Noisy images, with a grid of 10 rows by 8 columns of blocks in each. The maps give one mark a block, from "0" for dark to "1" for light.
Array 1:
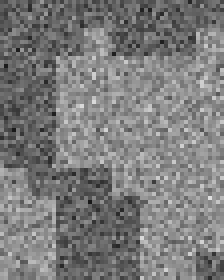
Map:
00000000
00010001
00111111
00111111
00111111
00111111
10001111
11000111
11000111
11000110
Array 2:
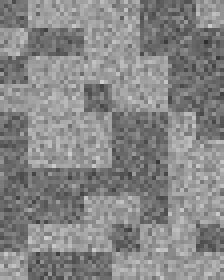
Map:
01111001
10011000
01111100
11101100
01110010
01110011
00000011
00011011
01110110
10001111
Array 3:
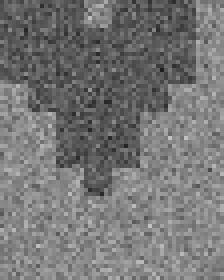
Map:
00010001
00000001
00000001
10000011
11000111
11000111
11101111
11111111
11111111
11111111
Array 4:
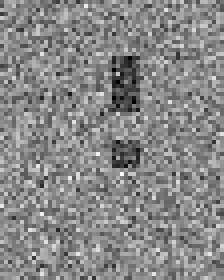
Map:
11111111
11111111
11110111
11110111
11111111
11110111
11111111
11111111
11111111
11111111
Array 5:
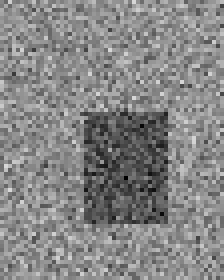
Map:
11111111
11111111
11111111
11111111
11100011
11100011
11100011
11100011
11111111
11111111
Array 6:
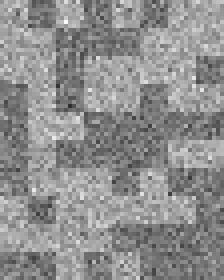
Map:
10101011
11000111
11011110
01011011
01100000
01000011
01110100
10111110
11110000
00101000
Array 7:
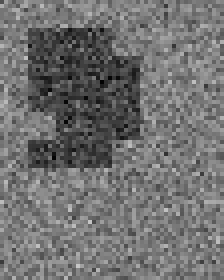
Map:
11111111
10001111
10000111
10000111
11000111
10001111
11111111
11111111
11111111
11111111
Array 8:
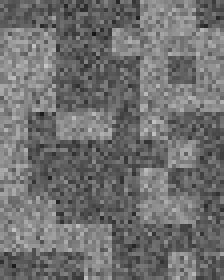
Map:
00000110
11001111
11000101
11000111
10110100
10000010
10000100
11000110
11110000
00010010
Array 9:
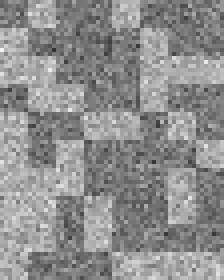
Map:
01001000
10000100
11000111
01100100
10011010
10100001
11100010
11010010
11010000
10001111
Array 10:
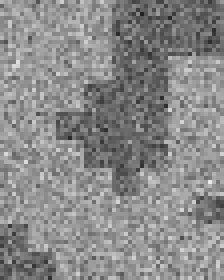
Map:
11110000
11110000
11110011
11100011
11000011
11100011
11110111
11111110
01111111
00111111
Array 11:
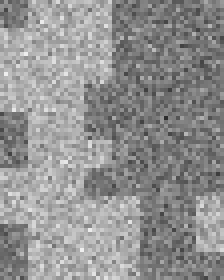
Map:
01110000
11110000
11110000
11100000
01100000
01110000
11100000
11111001
01111001
01111000
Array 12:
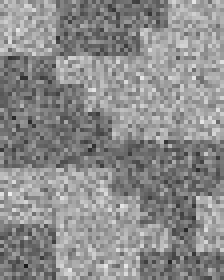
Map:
11000011
11000111
00111111
00011111
00001111
00000000
11110000
11111001
00111101
00111000
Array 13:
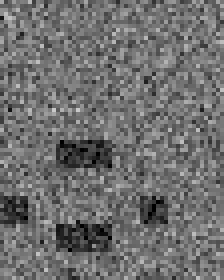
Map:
11111111
11111111
11111111
11111111
11111111
11001111
11111111
01111011
11001111
11111111
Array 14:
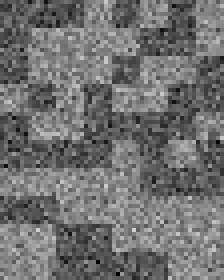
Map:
00010101
01111001
01110110
10101100
01100001
00001010
11111000
00111111
11001111
11000011
